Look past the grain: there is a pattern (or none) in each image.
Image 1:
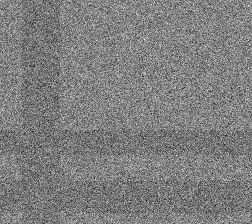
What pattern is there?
bands of rows crossing bands of columns
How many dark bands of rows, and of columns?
2 and 1
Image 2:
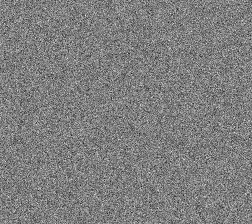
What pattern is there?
only noise
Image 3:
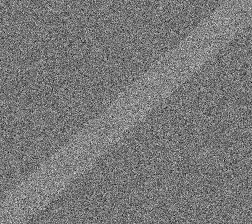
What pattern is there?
a diagonal band
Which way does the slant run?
bottom left to top right
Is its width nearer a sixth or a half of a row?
a sixth
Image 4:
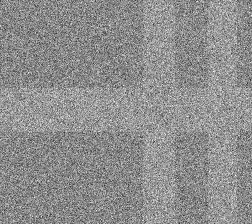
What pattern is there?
bands of rows crossing bands of columns
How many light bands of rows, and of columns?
1 and 2
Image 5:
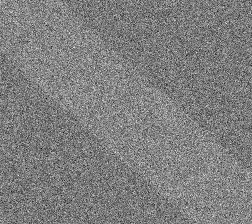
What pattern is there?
a diagonal band
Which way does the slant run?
top left to bottom right
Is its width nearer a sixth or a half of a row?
a half
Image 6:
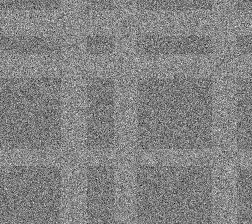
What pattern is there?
bands of rows crossing bands of columns
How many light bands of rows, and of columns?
3 and 3
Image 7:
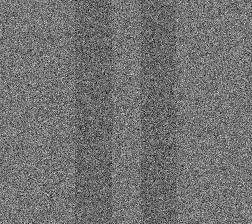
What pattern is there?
bands of columns
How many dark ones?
2
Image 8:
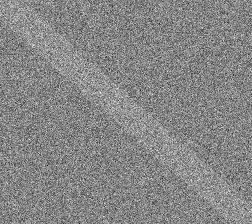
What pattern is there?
a diagonal band
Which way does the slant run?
top left to bottom right
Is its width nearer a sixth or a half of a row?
a sixth
